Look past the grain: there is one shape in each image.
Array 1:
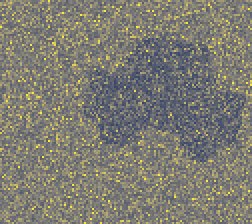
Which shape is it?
car
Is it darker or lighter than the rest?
darker
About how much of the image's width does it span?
two thirds
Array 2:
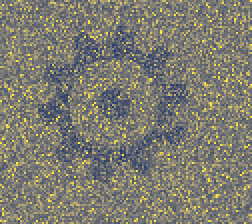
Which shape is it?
gear
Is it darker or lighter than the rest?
darker
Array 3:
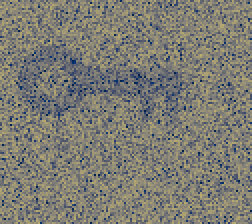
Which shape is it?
key
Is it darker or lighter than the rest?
darker
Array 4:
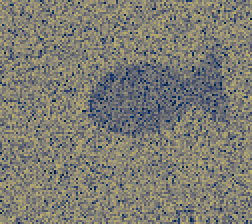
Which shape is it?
fish
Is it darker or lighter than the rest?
darker
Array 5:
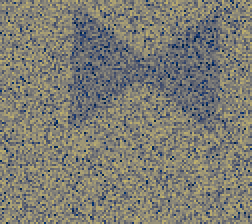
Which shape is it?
bow tie
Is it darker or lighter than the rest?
darker
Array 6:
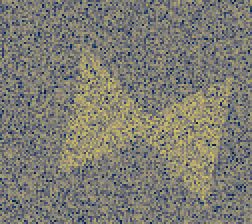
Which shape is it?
bow tie
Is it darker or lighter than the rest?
lighter
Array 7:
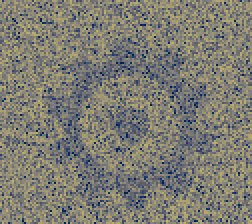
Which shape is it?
gear
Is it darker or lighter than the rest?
darker
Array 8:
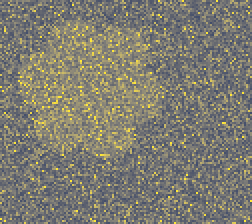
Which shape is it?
flower
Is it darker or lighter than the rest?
lighter
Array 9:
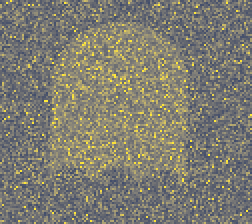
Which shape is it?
ghost
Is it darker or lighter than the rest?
lighter
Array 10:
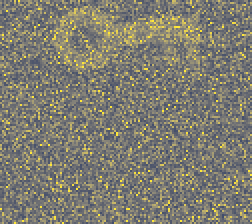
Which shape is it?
key
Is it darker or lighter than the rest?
lighter
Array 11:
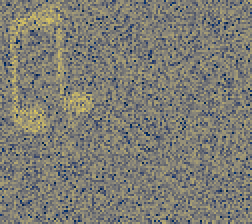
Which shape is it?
pair of musical notes
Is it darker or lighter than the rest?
lighter
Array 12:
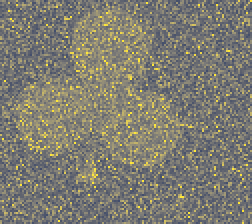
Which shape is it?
club
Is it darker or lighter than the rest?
lighter
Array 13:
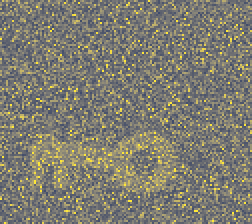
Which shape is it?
key
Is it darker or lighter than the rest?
lighter
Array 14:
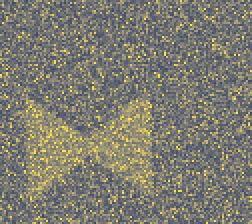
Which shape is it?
bow tie
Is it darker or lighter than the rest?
lighter
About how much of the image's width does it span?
half
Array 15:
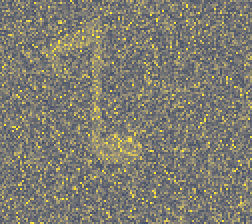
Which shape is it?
musical note
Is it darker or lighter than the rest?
lighter
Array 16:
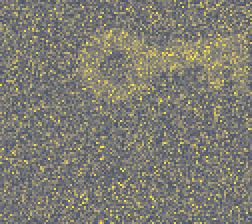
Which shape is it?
key
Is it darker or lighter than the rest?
lighter
